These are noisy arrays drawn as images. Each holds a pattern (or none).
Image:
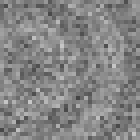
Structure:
rings round one point
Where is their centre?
middle left
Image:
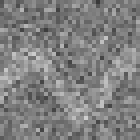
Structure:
a wavy band
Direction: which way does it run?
left to right
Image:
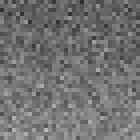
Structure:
a smooth slope
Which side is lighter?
bottom
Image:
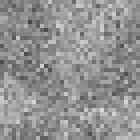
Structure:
spokes from one point
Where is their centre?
bottom middle
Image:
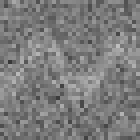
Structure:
a wavy band
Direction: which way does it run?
left to right
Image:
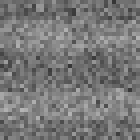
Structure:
horizontal stripes
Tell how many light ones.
2
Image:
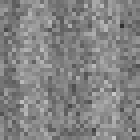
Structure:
vertical stripes
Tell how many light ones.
2
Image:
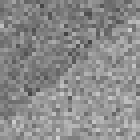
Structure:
a sharp edge
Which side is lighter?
bottom right
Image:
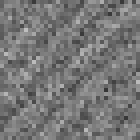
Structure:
diagonal stripes
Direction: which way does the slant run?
bottom left to top right
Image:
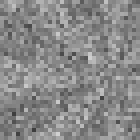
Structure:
spokes from one point
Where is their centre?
middle right
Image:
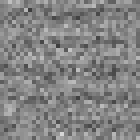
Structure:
horizontal stripes
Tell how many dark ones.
5
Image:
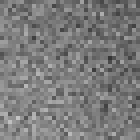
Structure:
a smooth slope
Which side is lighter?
bottom left
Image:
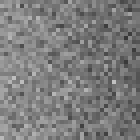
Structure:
a smooth slope
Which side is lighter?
left
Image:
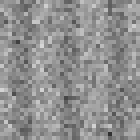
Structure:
vertical stripes
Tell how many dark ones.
3
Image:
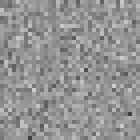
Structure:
only noise
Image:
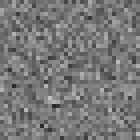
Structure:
only noise
